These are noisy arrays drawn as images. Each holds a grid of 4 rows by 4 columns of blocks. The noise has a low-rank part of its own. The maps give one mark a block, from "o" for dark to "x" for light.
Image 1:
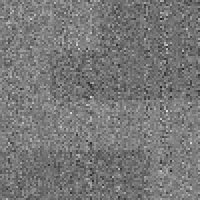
x x o o
x o o o
x x x x
o o o x
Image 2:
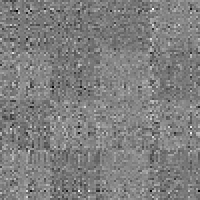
o o o x
x o x o
o x x x
x o x o
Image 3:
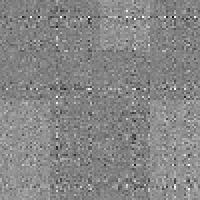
o o x o
o o o o
x o o x
x o o x
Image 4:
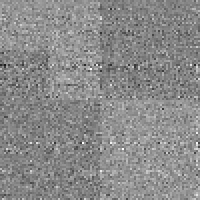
x x o o
o x o o
o o x x
o o x x
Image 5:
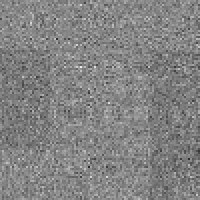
x x x x
o x x o
o x x o
x x x o
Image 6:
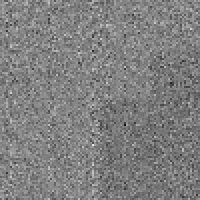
x x x x
x x x o
x x o o
x x o o
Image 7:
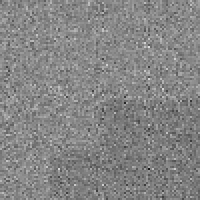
x x x x
x x x x
x x o o
x o o o
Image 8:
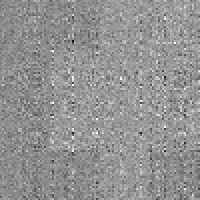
o o x x
o x x x
o x x x
o o x o
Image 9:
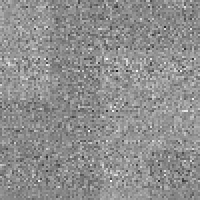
x o o o
x o x x
o o x x
o o x o
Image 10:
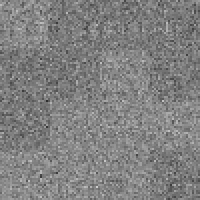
x o o o
o o x o
o x x x
x x x o
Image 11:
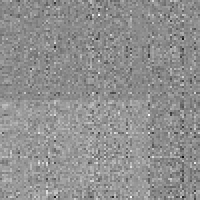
o o o o
o o o o
x x x o
x x x o
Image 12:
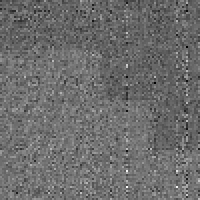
o o o o
x x o o
x x x o
x x x x
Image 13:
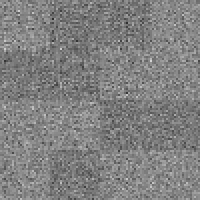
x o o x
o o x x
x x o o
x o x x
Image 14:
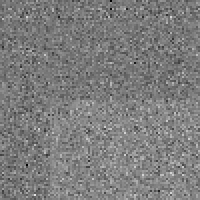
o o o o
o o o o
o x x x
o x x x
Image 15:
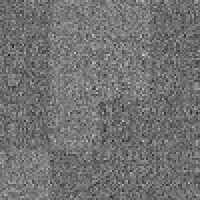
o x x o
o x x o
o x o o
x o o o
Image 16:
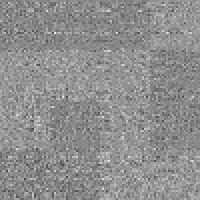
o o o x
x x x o
x o x o
o o x x
